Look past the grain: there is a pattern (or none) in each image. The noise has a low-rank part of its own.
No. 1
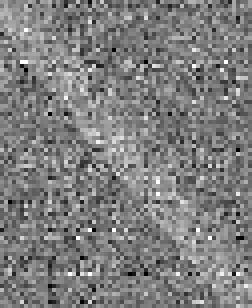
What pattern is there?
a diagonal band
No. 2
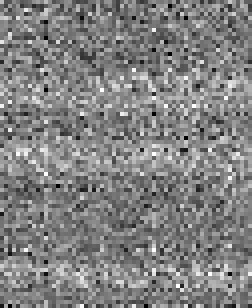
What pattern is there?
bands of rows
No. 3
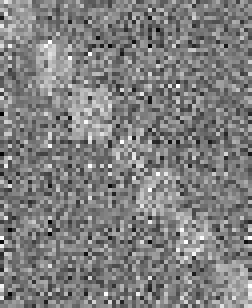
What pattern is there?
blocks along the diagonal
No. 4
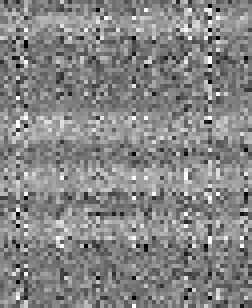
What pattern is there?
bands of rows
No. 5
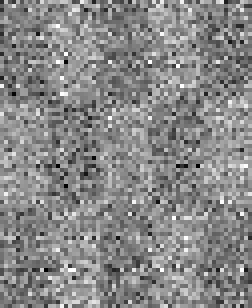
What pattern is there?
a checkerboard
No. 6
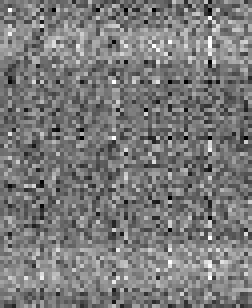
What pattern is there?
bands of rows
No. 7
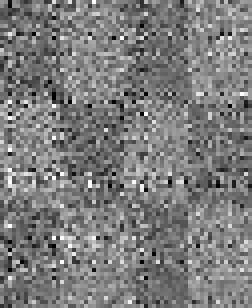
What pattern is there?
a checkerboard
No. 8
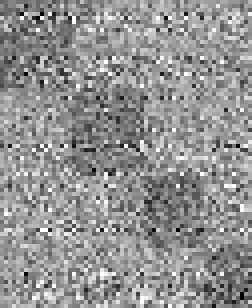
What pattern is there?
blocks along the diagonal
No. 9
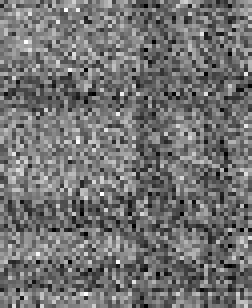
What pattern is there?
bands of rows crossing bands of columns
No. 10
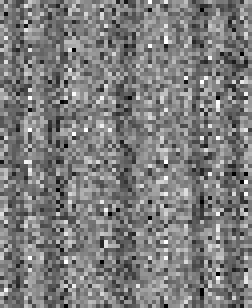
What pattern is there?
bands of columns
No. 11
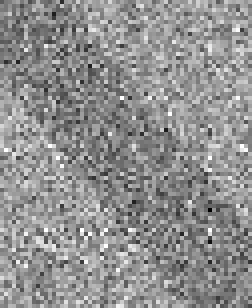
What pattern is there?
a diagonal band
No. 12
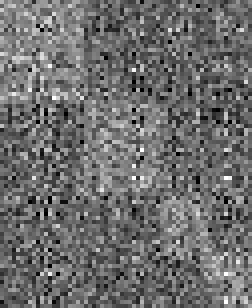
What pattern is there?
blocks along the diagonal
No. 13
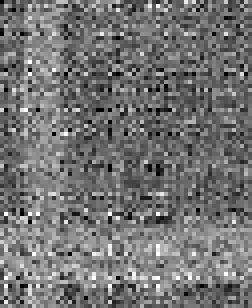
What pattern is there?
bands of rows crossing bands of columns
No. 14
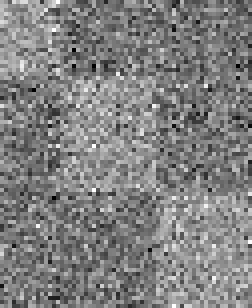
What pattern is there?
blocks along the diagonal
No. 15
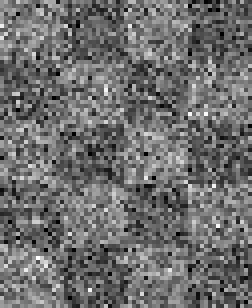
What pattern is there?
a checkerboard
